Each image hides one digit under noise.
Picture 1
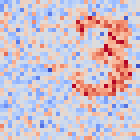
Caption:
red 3
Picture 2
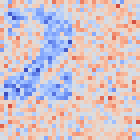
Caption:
blue 2
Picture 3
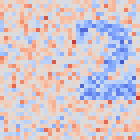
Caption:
blue 2
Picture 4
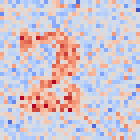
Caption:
red 2
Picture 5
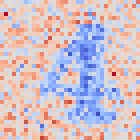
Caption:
blue 4
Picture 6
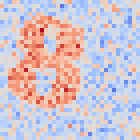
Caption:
red 8
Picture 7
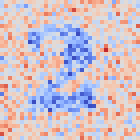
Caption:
blue 2
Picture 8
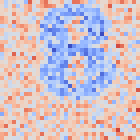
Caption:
blue 8
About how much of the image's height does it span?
two thirds
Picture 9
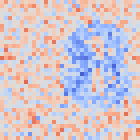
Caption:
blue 8
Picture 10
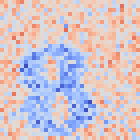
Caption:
blue 8
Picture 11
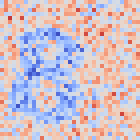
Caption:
blue 8
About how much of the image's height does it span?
two thirds
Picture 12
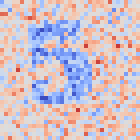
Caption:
blue 5
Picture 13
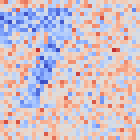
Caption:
blue 7
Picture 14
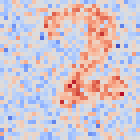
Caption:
red 2
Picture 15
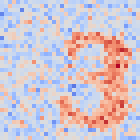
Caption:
red 3
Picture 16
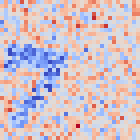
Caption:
blue 7
